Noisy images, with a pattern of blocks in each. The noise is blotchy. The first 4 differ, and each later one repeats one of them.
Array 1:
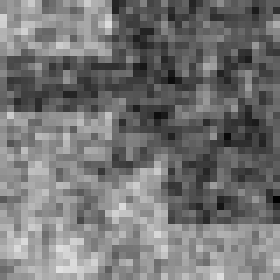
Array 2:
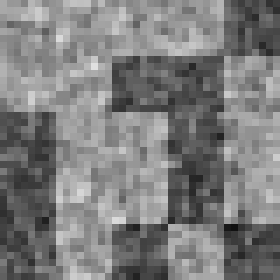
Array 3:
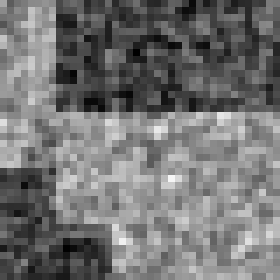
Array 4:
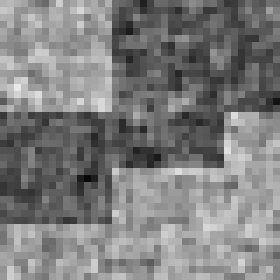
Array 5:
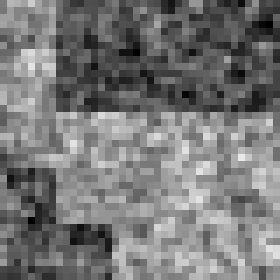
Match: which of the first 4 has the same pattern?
3
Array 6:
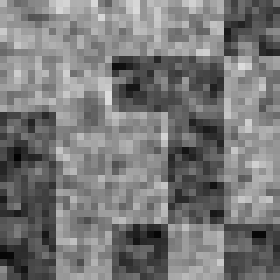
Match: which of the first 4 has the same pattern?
2
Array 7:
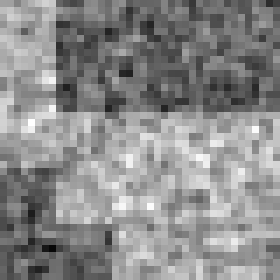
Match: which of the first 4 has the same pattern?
3
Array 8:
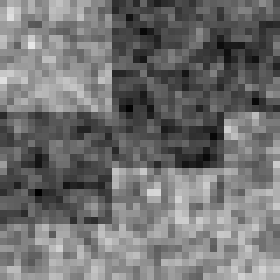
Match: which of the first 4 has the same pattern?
4
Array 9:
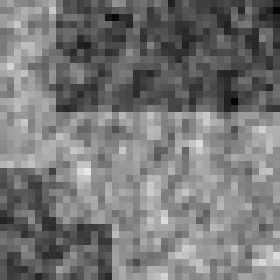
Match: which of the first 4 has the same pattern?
3
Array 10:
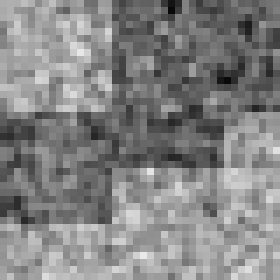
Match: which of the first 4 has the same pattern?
4
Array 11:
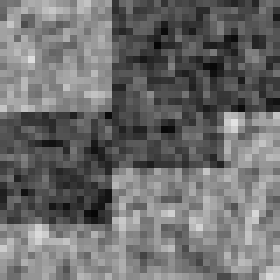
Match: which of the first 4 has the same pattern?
4
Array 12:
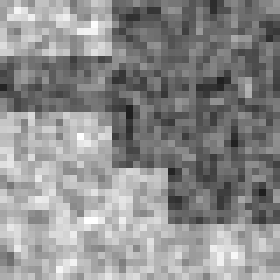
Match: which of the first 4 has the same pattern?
1
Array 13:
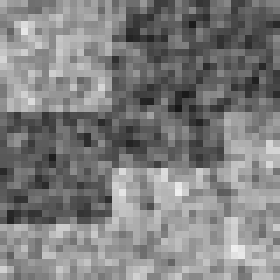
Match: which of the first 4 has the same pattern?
4
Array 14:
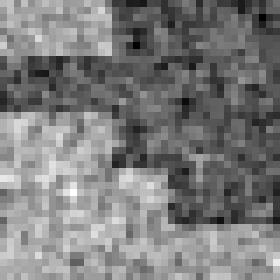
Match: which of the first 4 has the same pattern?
1
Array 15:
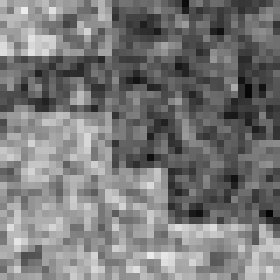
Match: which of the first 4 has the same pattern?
1
